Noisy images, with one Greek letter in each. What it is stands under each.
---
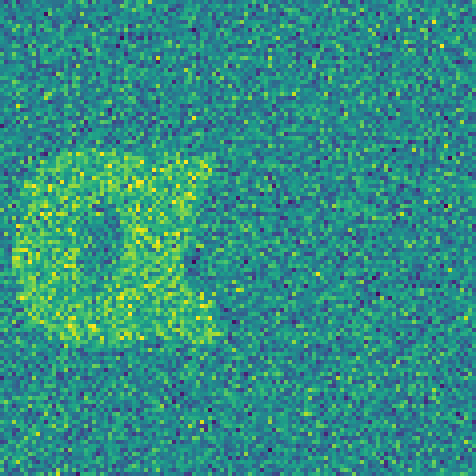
alpha
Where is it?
middle left
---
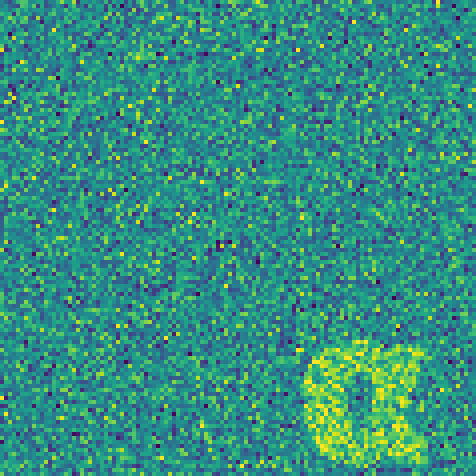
alpha
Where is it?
bottom right
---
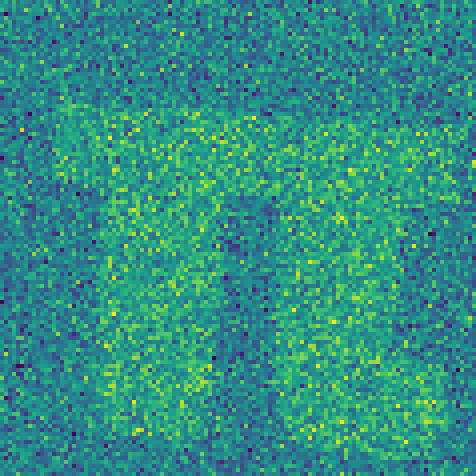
pi
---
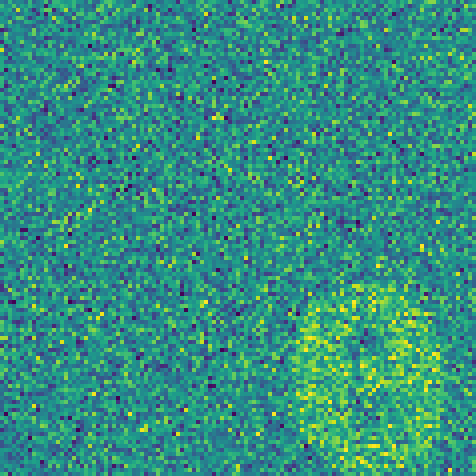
theta
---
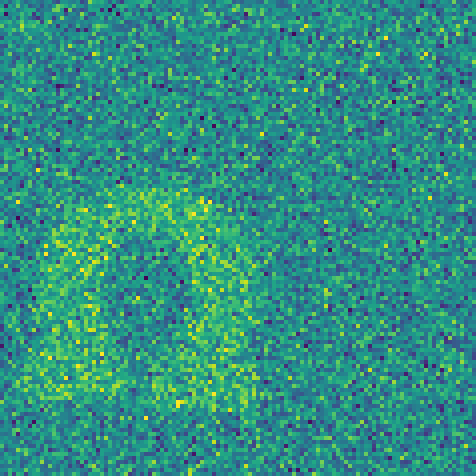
omega
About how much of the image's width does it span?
half
